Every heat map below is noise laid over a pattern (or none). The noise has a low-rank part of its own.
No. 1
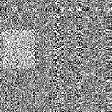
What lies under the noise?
one block
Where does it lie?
middle left
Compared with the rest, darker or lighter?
lighter
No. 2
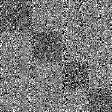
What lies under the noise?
blocks along the diagonal
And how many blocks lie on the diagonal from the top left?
4
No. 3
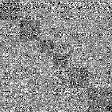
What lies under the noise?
blocks along the diagonal
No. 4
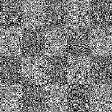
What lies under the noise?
a checkerboard
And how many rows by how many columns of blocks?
4 by 5
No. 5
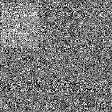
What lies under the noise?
one block
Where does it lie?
top left
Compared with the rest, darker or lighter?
lighter
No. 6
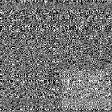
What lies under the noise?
one block
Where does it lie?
bottom right
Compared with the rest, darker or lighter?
lighter
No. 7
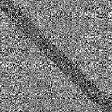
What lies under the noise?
a diagonal band
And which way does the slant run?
top left to bottom right
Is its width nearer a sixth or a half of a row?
a sixth
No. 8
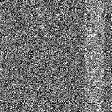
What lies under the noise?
one band of columns
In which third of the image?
right
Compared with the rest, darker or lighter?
lighter
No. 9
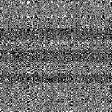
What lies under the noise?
bands of rows
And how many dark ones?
3
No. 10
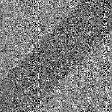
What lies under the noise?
a diagonal band
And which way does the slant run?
bottom left to top right
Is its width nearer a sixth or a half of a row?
a half
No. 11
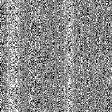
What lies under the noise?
bands of columns
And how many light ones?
2
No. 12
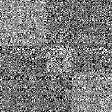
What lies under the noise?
blocks along the diagonal
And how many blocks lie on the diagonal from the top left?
3
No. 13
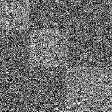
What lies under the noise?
blocks along the diagonal
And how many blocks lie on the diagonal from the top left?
3
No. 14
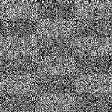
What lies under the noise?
a checkerboard
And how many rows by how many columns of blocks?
6 by 3
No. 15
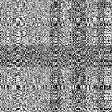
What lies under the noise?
bands of rows crossing bands of columns
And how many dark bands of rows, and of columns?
1 and 3
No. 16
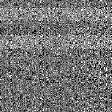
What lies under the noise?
bands of rows
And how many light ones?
2
